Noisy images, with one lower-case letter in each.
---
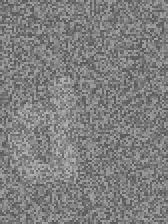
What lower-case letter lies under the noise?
d
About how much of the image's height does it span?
half
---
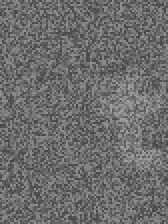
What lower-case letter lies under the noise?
t
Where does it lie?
middle right
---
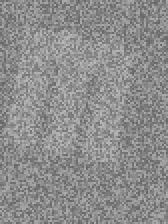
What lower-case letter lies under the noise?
m
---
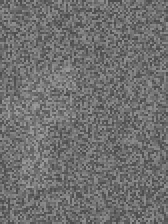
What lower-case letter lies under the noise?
f
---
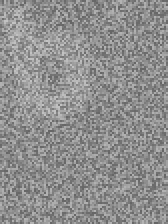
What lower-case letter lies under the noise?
b
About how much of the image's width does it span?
half
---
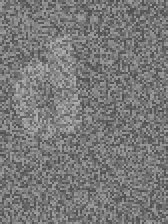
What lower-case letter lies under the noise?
d
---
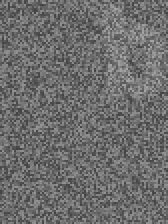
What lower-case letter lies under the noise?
b
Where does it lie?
top right
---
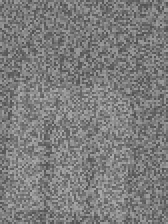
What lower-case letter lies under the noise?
m
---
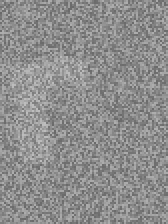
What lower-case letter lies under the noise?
r
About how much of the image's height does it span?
half
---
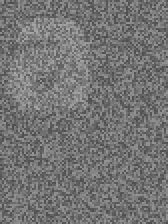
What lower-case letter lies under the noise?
a
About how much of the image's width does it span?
half
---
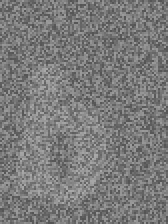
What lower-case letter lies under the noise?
b
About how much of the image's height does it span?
two thirds
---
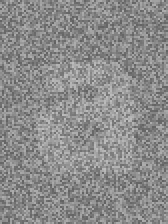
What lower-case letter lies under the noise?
a
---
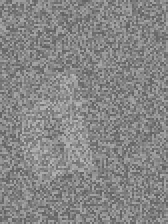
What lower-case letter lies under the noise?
d
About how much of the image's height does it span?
half
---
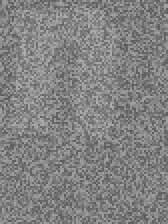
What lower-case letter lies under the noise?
n
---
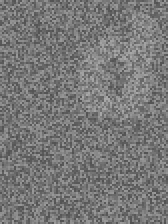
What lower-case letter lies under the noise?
d
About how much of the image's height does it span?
half
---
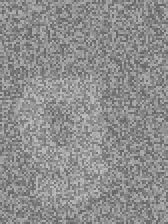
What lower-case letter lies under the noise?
g
